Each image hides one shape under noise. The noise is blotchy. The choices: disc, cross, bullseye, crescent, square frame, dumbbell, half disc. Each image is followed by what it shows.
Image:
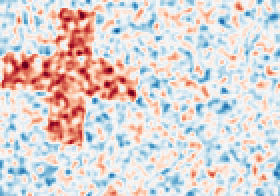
red cross
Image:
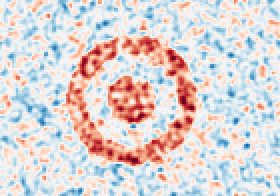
red bullseye
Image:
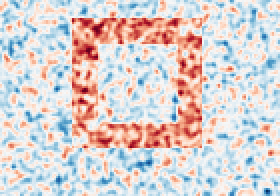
red square frame
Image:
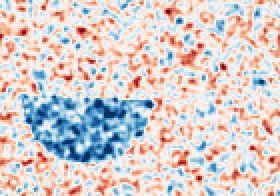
blue half disc
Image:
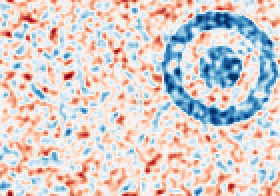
blue bullseye
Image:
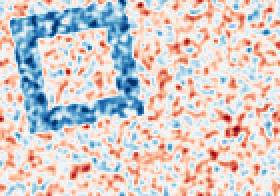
blue square frame
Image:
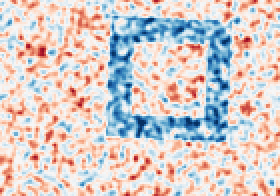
blue square frame
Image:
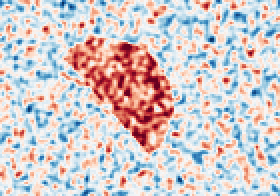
red half disc
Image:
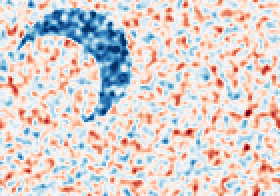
blue crescent
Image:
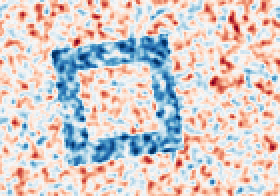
blue square frame
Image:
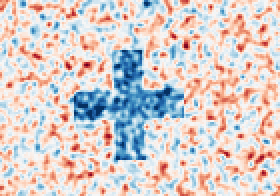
blue cross
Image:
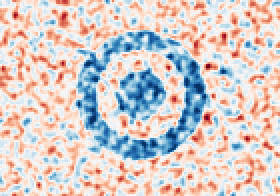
blue bullseye
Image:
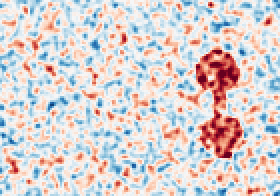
red dumbbell
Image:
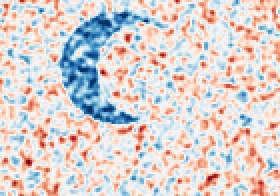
blue crescent
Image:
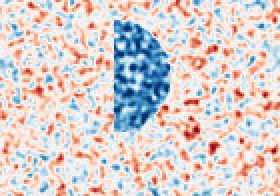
blue half disc
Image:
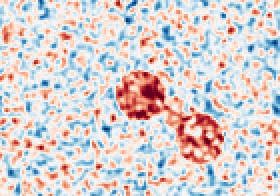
red dumbbell
